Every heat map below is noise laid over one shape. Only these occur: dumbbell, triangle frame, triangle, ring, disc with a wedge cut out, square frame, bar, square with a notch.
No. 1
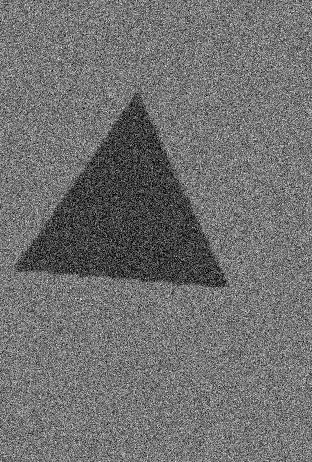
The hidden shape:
triangle
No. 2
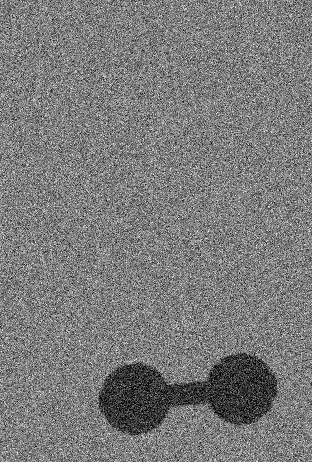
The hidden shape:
dumbbell
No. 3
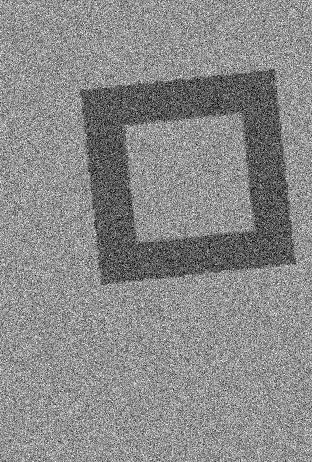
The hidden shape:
square frame
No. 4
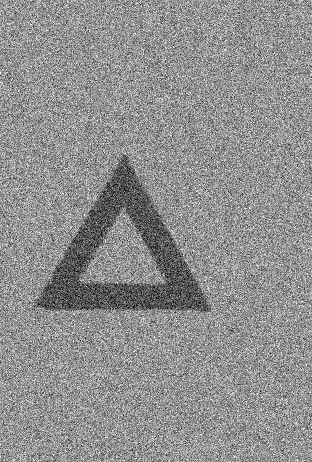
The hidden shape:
triangle frame
